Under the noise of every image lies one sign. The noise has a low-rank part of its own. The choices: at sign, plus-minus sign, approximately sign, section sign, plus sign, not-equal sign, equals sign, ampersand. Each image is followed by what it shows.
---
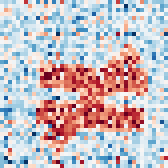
red not-equal sign
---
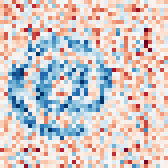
blue at sign
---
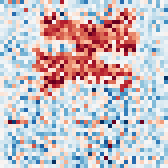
red not-equal sign
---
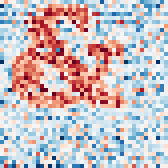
red ampersand
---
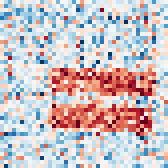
red equals sign
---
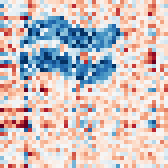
blue approximately sign
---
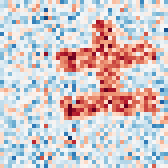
red plus-minus sign
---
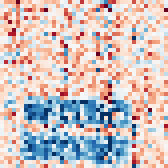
blue equals sign
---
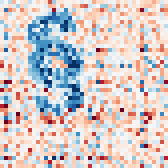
blue section sign
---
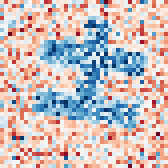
blue plus-minus sign
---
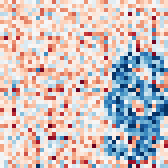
blue section sign
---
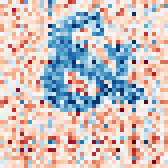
blue ampersand
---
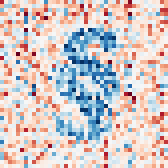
blue section sign
